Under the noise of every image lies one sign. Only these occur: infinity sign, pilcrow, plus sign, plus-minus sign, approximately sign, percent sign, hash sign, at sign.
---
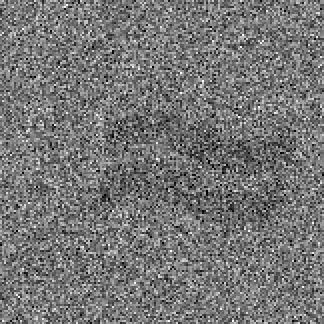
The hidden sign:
approximately sign
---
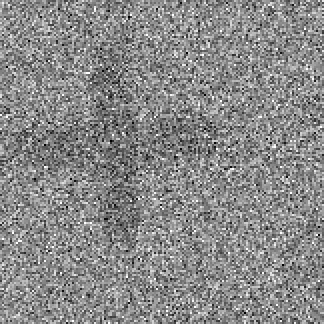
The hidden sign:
plus sign
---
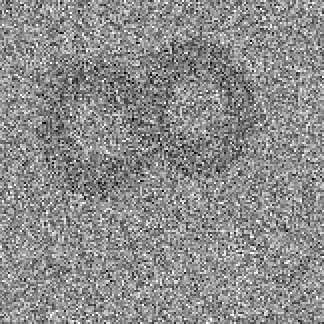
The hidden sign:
infinity sign
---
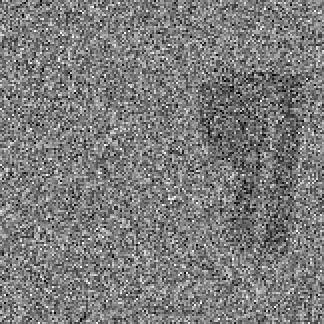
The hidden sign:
pilcrow
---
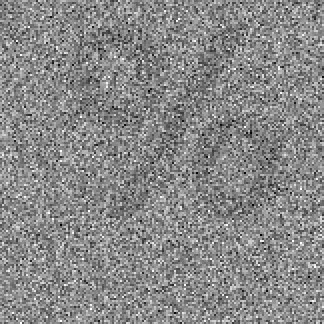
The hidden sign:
percent sign
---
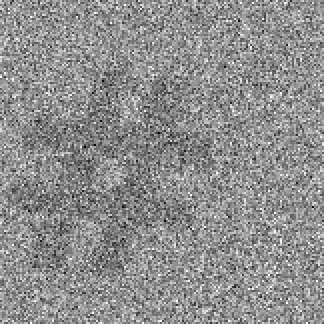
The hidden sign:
hash sign
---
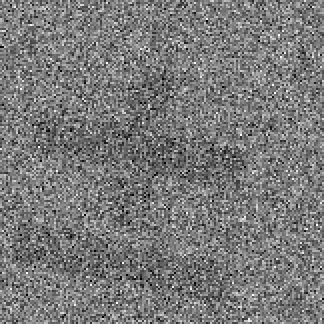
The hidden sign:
plus-minus sign
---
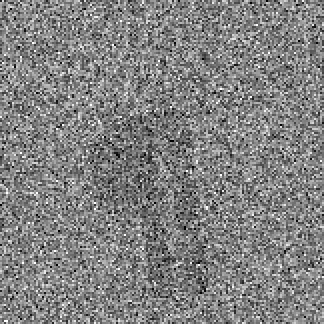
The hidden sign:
pilcrow
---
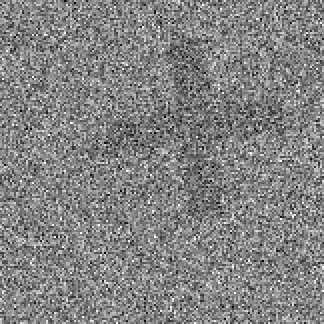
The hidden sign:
plus sign
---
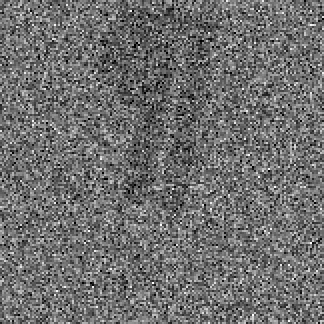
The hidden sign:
pilcrow
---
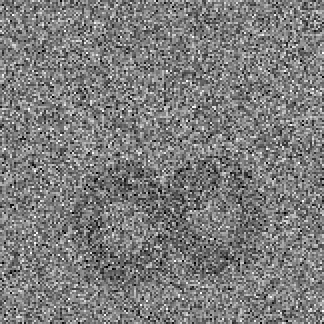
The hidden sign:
infinity sign
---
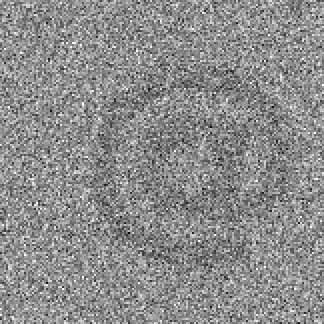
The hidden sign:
at sign
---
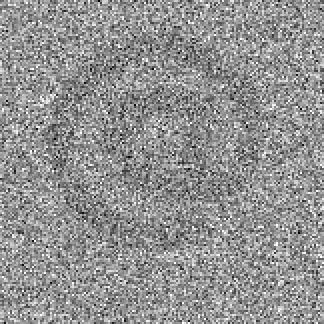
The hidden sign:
at sign
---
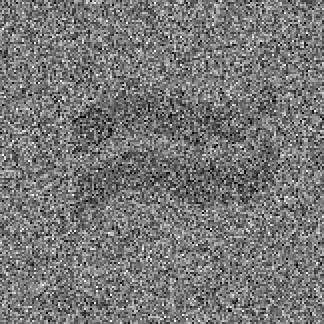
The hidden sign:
approximately sign
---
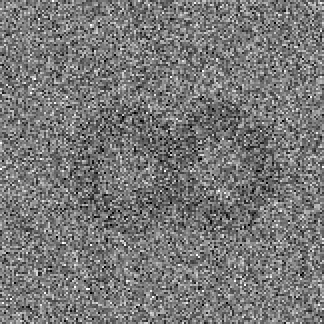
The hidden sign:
infinity sign
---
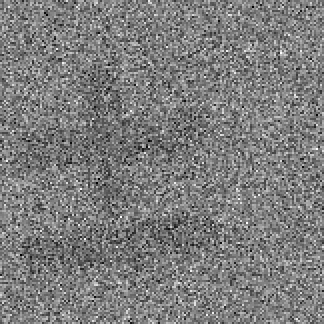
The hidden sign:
plus-minus sign
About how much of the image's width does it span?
two thirds
